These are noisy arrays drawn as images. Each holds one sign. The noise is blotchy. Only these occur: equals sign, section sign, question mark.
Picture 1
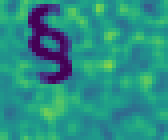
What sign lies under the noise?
section sign
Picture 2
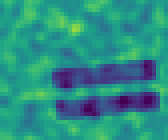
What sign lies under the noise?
equals sign
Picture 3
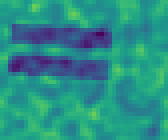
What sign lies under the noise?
equals sign
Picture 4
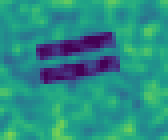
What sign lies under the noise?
equals sign
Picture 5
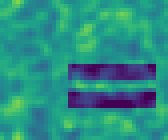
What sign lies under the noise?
equals sign
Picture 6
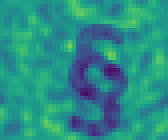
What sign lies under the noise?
section sign
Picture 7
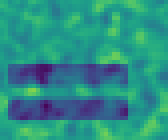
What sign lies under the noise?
equals sign
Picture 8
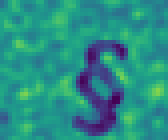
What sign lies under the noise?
section sign
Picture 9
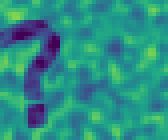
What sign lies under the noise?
question mark
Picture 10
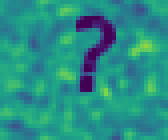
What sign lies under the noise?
question mark
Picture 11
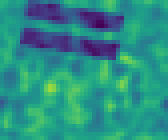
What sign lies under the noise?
equals sign
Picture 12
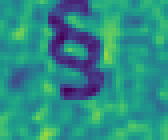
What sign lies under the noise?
section sign
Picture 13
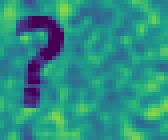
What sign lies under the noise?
question mark
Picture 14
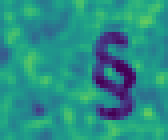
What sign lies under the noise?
section sign
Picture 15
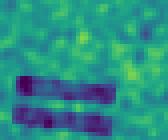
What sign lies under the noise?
equals sign
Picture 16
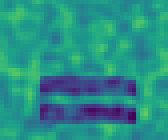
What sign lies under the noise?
equals sign
